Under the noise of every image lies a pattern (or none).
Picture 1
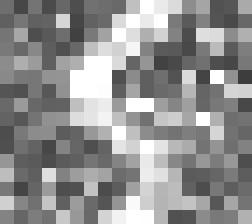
a wavy band
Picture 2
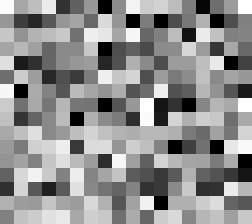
only noise
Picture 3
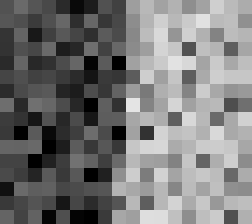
a sharp edge
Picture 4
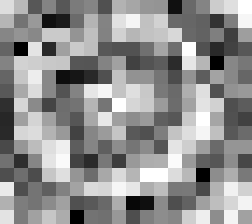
rings round one point
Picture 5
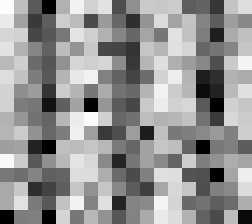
vertical stripes
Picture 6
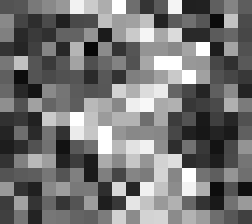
a wavy band
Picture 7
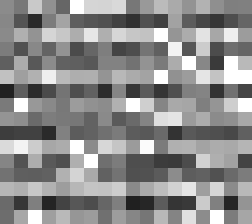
horizontal stripes
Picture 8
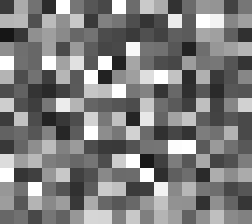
only noise
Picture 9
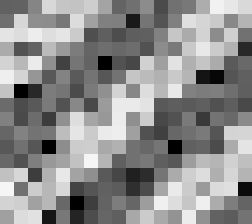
diagonal stripes
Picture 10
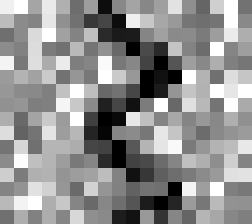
a wavy band
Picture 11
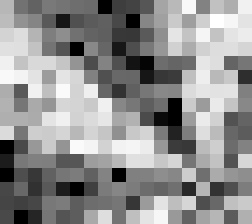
spokes from one point
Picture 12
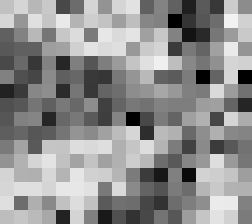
spokes from one point
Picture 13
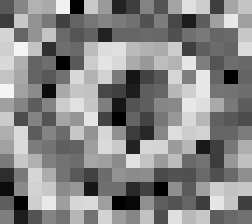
rings round one point
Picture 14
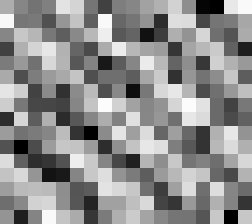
diagonal stripes
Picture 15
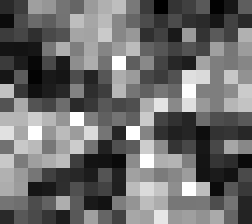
spokes from one point
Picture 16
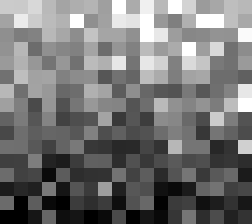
a smooth slope
